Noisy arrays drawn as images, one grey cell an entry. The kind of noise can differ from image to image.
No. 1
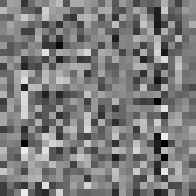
columns of uneven size
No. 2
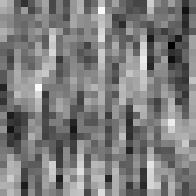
streaked along the columns
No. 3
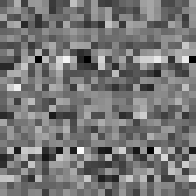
rows of uneven size
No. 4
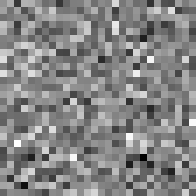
low rank plus noise
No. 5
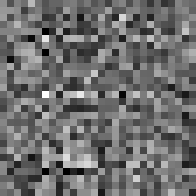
low rank plus noise
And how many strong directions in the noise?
one
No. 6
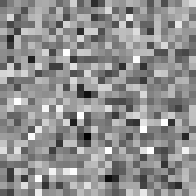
independent entries
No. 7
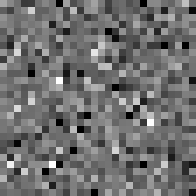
heavy tails
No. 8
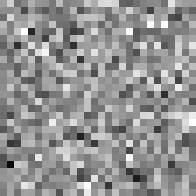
independent entries
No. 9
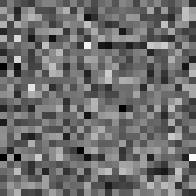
low rank plus noise
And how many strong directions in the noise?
three or four
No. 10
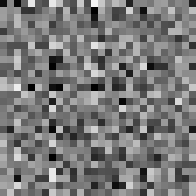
low rank plus noise
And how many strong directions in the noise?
two
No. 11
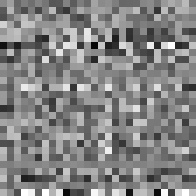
rows of uneven size
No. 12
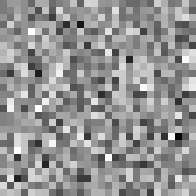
low rank plus noise
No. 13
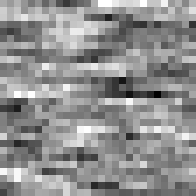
streaked along the rows
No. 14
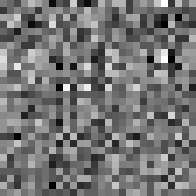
low rank plus noise
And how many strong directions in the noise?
two
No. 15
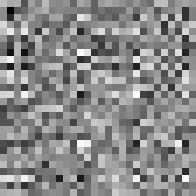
low rank plus noise
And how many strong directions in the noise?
one
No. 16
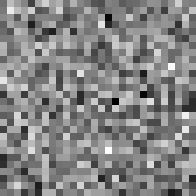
independent entries
